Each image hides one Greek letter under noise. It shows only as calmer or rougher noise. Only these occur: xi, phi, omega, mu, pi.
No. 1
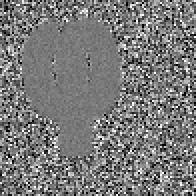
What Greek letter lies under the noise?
phi
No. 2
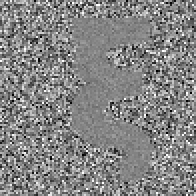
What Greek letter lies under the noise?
xi
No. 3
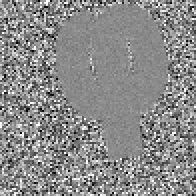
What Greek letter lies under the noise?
phi
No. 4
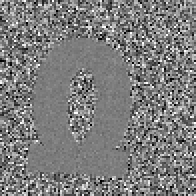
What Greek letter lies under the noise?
omega
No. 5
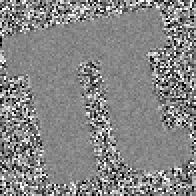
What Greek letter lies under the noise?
pi
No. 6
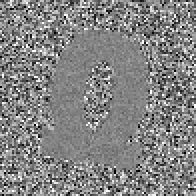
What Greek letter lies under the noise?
omega
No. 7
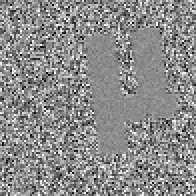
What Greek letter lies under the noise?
mu
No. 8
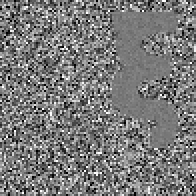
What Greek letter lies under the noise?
xi
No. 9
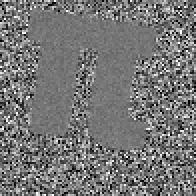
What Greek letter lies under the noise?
pi
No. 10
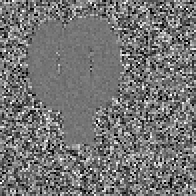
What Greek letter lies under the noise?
phi
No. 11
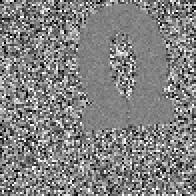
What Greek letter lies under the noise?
omega
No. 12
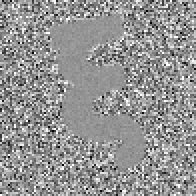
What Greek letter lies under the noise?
xi
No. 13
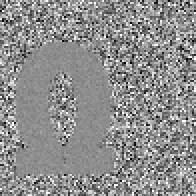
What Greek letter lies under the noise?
omega
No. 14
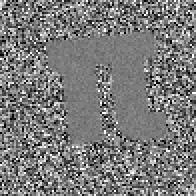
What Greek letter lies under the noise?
pi
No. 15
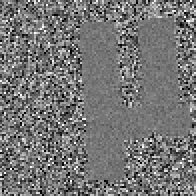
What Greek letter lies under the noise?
mu
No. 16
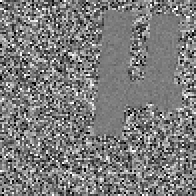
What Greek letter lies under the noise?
mu
